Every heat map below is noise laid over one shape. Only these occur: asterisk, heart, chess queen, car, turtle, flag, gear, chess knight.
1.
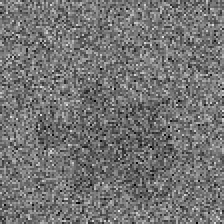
dark turtle
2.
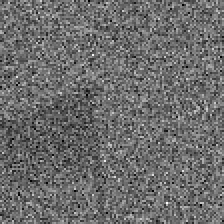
dark flag
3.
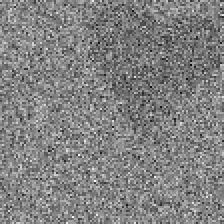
dark heart
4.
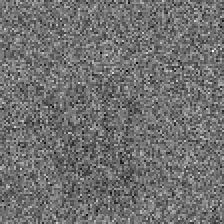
dark chess queen
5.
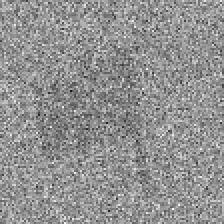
dark flag
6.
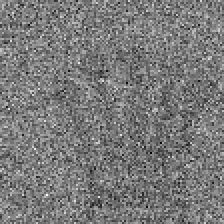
dark chess queen
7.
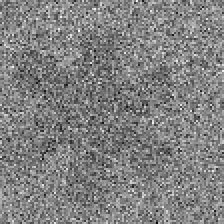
dark asterisk
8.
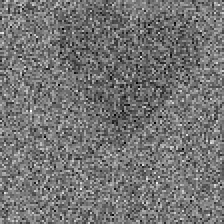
dark heart
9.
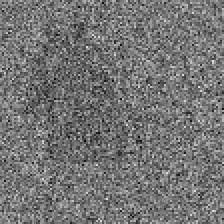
dark chess knight
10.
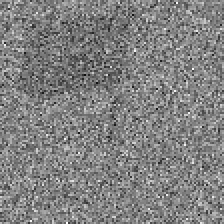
dark flag
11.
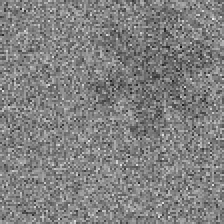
dark asterisk
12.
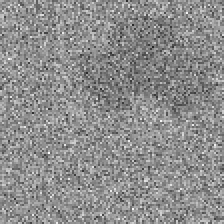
dark car
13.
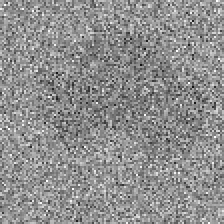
dark car
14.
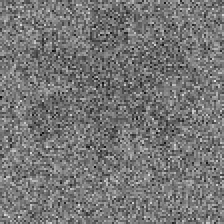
dark asterisk
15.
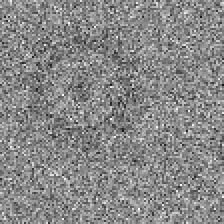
dark gear
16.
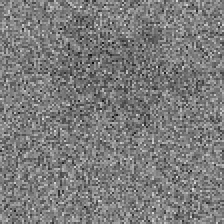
dark turtle
